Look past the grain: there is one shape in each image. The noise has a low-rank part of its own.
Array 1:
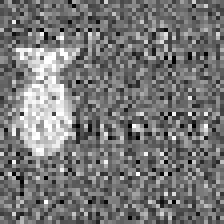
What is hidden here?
light fish
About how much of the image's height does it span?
half
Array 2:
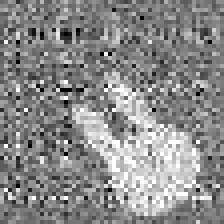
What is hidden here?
light rabbit's head
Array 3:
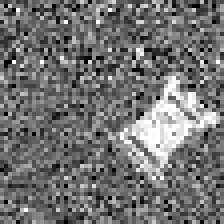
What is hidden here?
light chess rook
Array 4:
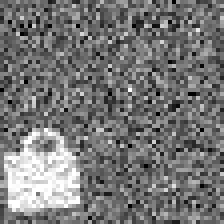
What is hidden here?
light cup, bottom left
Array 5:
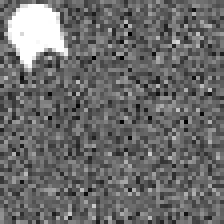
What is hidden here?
light cat's head, top left
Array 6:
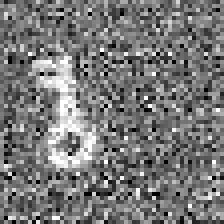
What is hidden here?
light key
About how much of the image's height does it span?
half
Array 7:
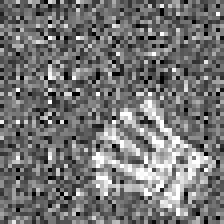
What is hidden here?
light chess queen
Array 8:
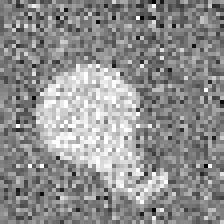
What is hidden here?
light pear
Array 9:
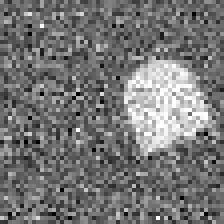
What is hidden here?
light ghost, middle right
